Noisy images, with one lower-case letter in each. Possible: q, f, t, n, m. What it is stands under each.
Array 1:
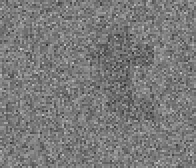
t
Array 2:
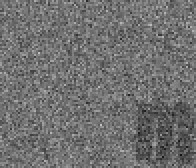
m
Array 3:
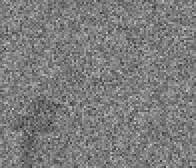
f
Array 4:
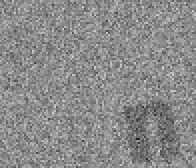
n
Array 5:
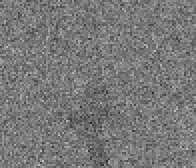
f
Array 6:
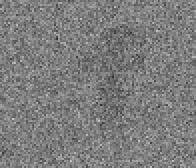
f
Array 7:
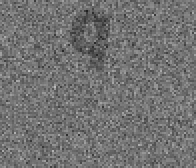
q
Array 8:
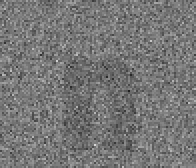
n
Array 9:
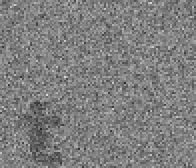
t
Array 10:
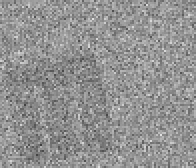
m
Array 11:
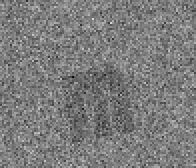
m
